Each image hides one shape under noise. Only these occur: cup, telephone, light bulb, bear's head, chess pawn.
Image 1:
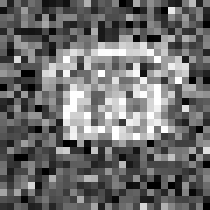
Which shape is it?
telephone
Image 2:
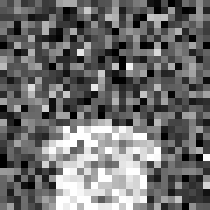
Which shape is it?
telephone
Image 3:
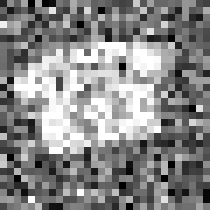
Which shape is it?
telephone
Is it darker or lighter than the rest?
lighter
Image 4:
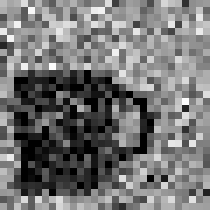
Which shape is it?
cup
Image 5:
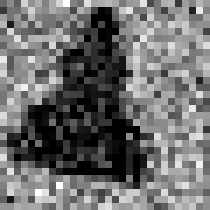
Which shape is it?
chess pawn
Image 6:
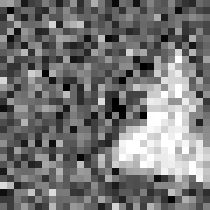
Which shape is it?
chess pawn
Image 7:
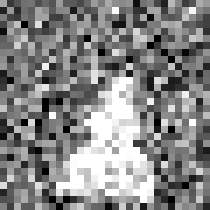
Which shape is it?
chess pawn
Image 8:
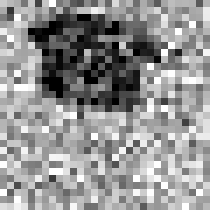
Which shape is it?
telephone
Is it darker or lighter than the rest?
darker
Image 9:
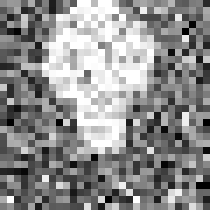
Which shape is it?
light bulb
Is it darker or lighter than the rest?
lighter
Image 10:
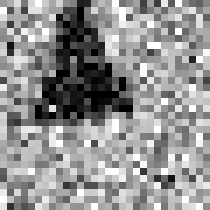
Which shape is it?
chess pawn
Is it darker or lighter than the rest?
darker
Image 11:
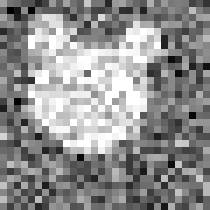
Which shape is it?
bear's head
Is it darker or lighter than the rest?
lighter
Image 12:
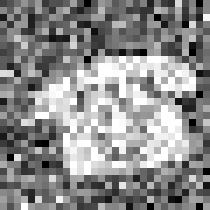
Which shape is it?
telephone
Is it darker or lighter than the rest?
lighter
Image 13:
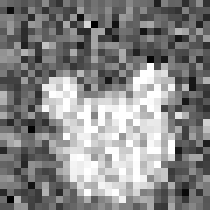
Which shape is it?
bear's head
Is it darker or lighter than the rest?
lighter
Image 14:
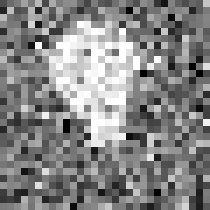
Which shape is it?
light bulb
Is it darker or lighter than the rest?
lighter
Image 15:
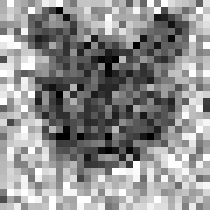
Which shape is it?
bear's head
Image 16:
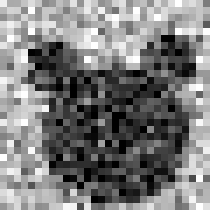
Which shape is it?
bear's head
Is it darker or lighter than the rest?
darker
